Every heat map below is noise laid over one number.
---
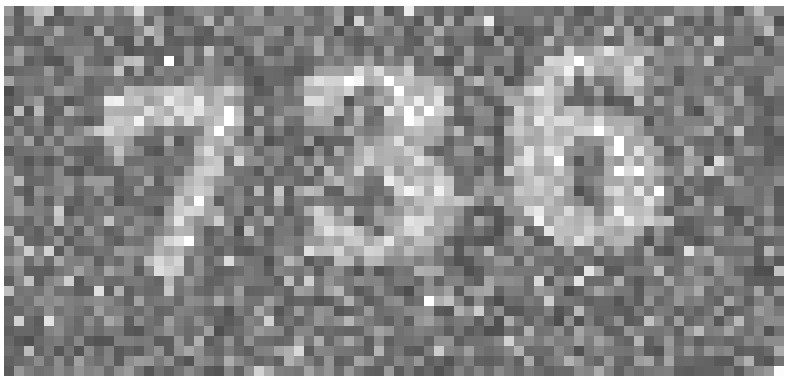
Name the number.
736
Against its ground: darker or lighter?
lighter
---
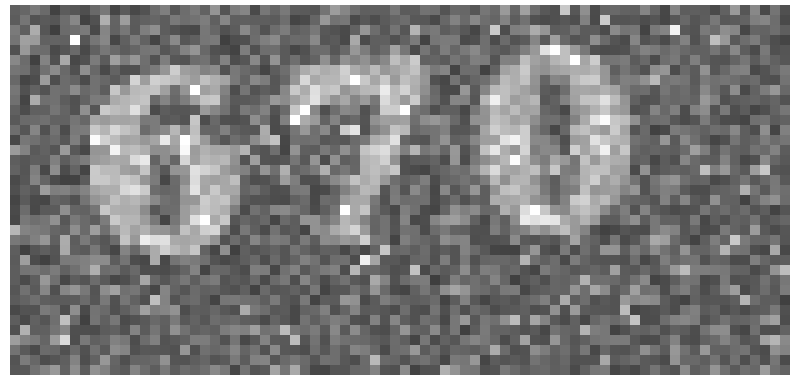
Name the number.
670
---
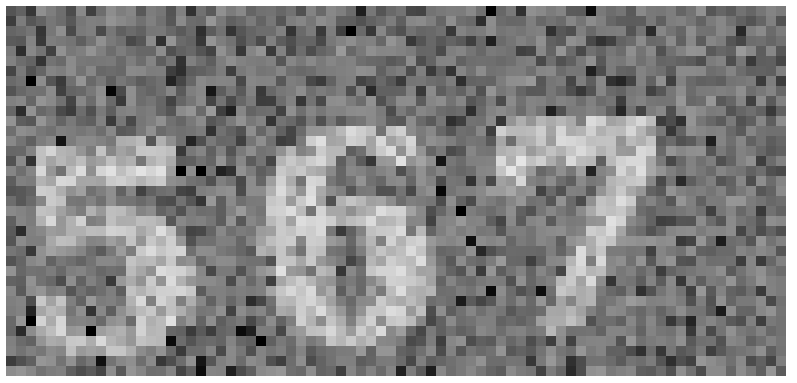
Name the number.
567
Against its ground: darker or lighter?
lighter
